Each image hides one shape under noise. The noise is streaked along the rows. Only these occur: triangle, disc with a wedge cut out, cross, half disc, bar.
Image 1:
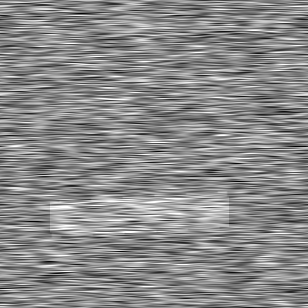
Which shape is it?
bar
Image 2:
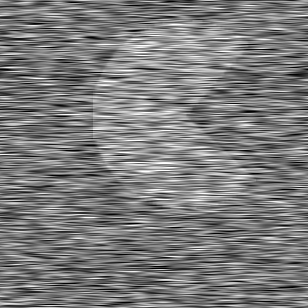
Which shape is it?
disc with a wedge cut out
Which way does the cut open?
right
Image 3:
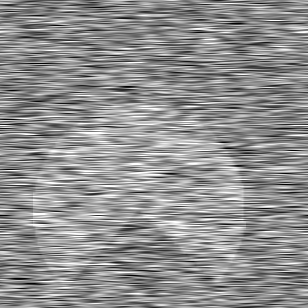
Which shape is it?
disc with a wedge cut out
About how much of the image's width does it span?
two thirds
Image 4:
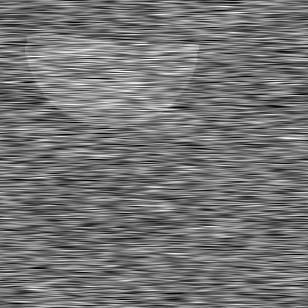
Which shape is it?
half disc
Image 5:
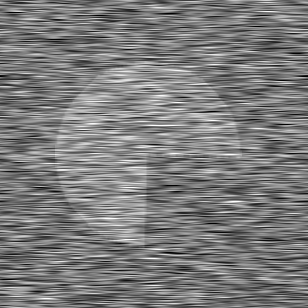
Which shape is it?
disc with a wedge cut out
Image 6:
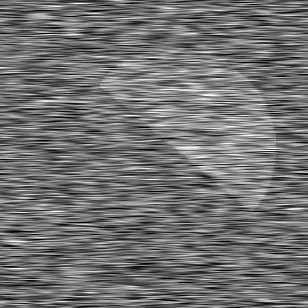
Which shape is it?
half disc
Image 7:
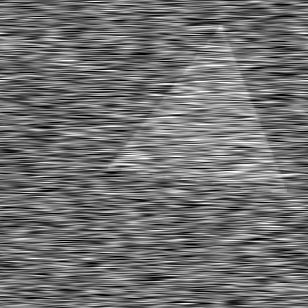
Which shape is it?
triangle
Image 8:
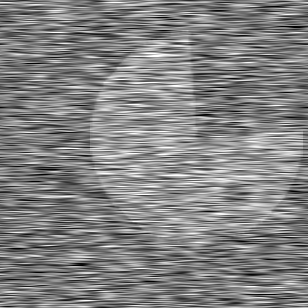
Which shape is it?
disc with a wedge cut out
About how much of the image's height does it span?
two thirds
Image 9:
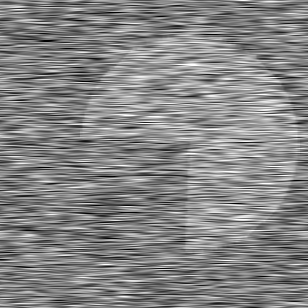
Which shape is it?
disc with a wedge cut out
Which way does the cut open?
down and left
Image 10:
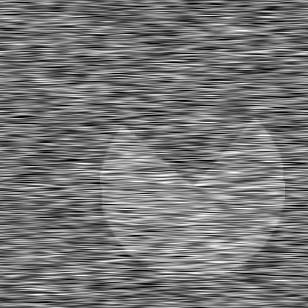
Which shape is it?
disc with a wedge cut out
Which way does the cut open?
up
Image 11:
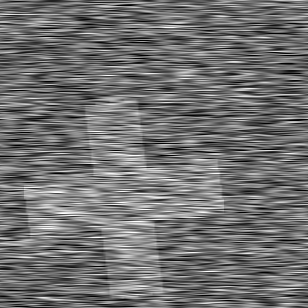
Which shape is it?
cross
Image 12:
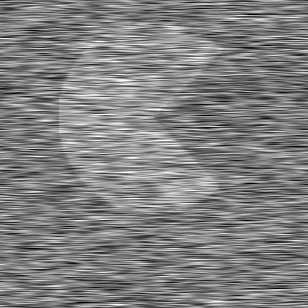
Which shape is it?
disc with a wedge cut out
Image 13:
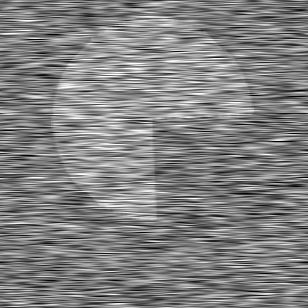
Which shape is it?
disc with a wedge cut out
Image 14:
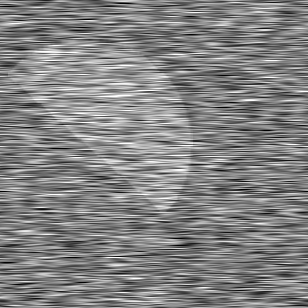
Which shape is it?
half disc
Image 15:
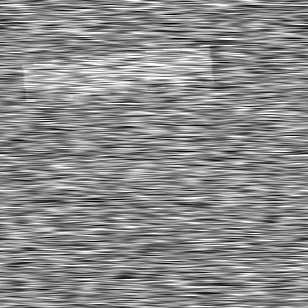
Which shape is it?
bar
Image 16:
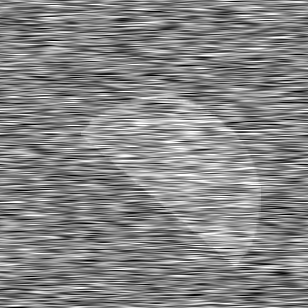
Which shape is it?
half disc
